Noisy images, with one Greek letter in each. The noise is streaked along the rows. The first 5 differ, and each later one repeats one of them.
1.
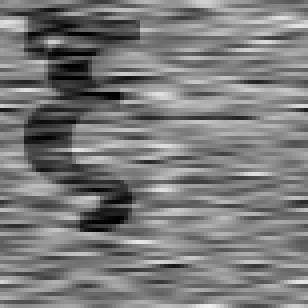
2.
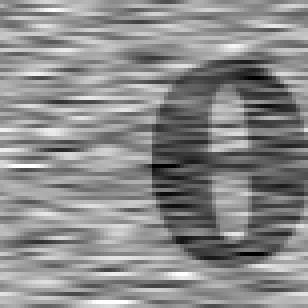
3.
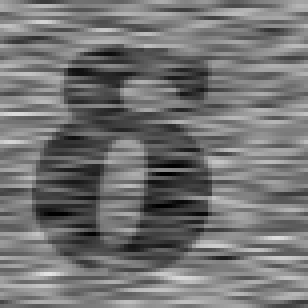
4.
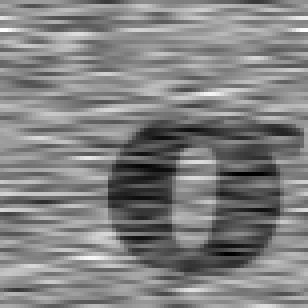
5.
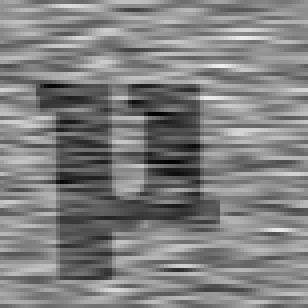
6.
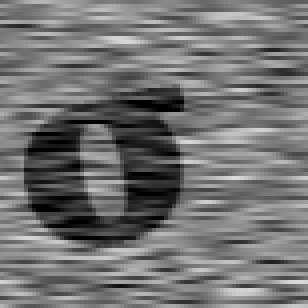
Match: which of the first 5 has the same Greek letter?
4
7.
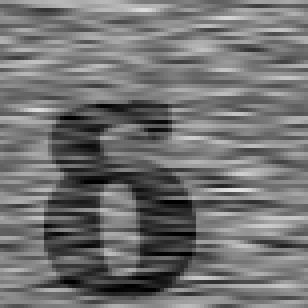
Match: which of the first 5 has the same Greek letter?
3
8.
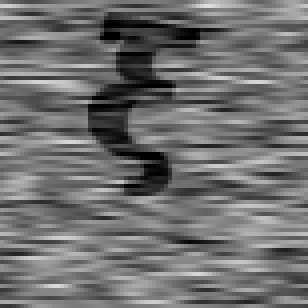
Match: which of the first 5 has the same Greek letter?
1
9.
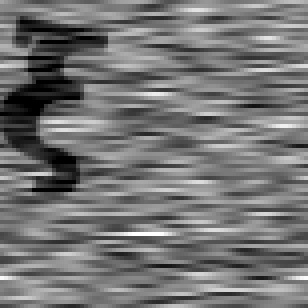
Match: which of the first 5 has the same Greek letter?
1
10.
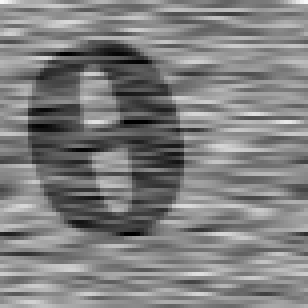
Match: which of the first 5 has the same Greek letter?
2
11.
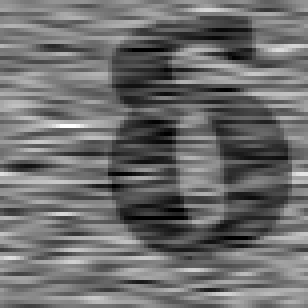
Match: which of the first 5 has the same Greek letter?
3
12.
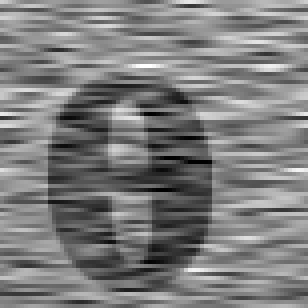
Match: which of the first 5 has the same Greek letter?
2
